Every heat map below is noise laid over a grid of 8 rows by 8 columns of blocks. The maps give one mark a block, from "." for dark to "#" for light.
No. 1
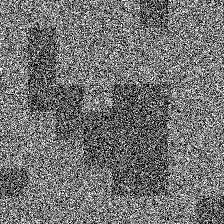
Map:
# # # # # . # #
# . # # # # # #
# . # # # # # #
# . . # . . # #
# # . . . . # #
# # # . . . # #
. # # # . . # #
# # # # # # # .
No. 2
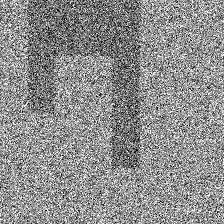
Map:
# . . . . # # #
# . . . . # # #
# . # # . # # #
# . # # . # # #
# # # # . # # #
# # # # . # # #
# # # # # # # #
# # # # # # # #
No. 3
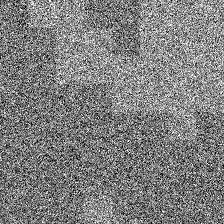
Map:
. # # . . # # #
. . # # . # # #
. . # # # # # #
. . . . # # # #
. . . . . . # .
. . . . . . . .
. . . . . . . .
. . . # . . . .
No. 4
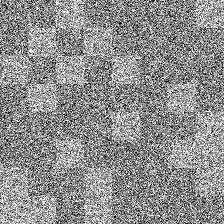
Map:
. . # . . . . #
. # . # . . . .
# . # . # . . .
. # . . . . # .
. . . . # . . #
. . # . . . # #
# . . # . . . #
# # . # . . . .
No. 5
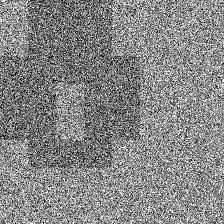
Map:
# . . . # # # #
# . . . # # # #
. . . . . # # #
. . # . . # # #
. . # . . # # #
# . . . # # # #
# # # # # # # #
# # # # # # # #
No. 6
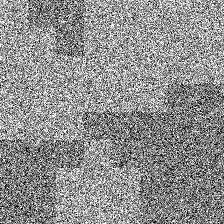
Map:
# . . # # # # #
# # . # # # # #
# # # # # # # #
# # # # # # . .
# # # . . . . .
. . . # . . . .
. . # # # . . .
. . # # # . . .
